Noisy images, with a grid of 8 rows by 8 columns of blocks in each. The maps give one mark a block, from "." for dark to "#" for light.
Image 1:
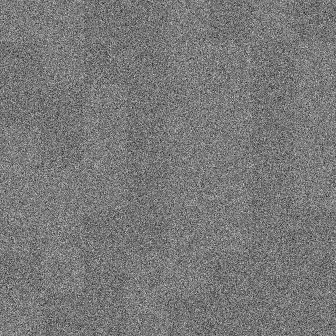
##..#.#.
.#..##.#
..#.##.#
#.#.##.#
###.##.#
##..##..
.#.##...
#..#....
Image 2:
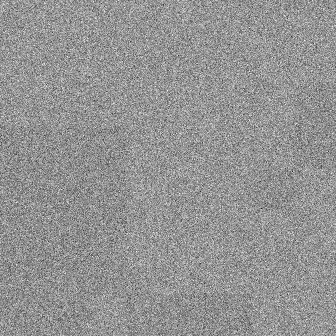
########
########
#######.
...####.
...###.#
...#####
...#####
..#...##
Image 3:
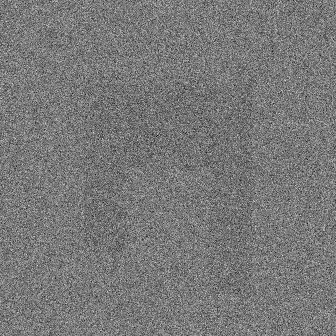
########
########
##....##
##....##
##.##.##
##.##.##
#####.##
########
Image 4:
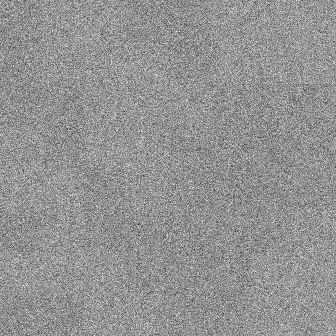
.##..###
.###.###
..###...
#.##....
##.#....
.#.....#
###...##
..##..##
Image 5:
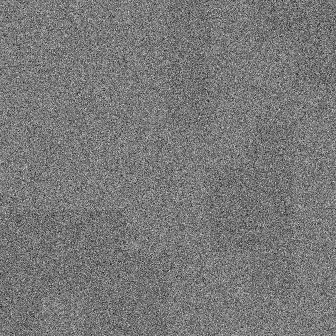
####.#..
####.##.
####.###
######.#
#####..#
...##..#
....##.#
.#..####
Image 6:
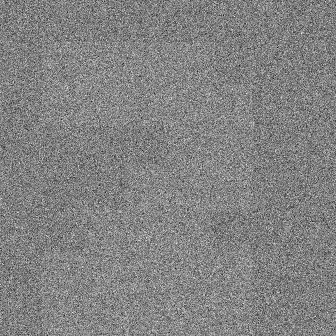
........
.####...
.#####..
....##..
...###..
..###...
.#####..
.#####..
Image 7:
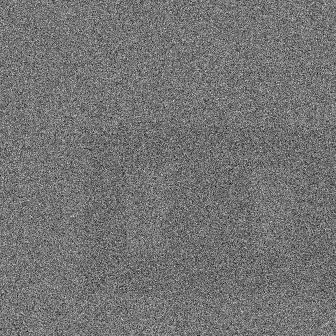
########
########
########
##......
##.#..#.
##.#..#.
##......
########
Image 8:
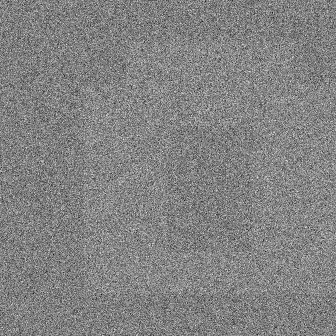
........
...####.
..######
..##..##
..##..##
..##..##
..######
........
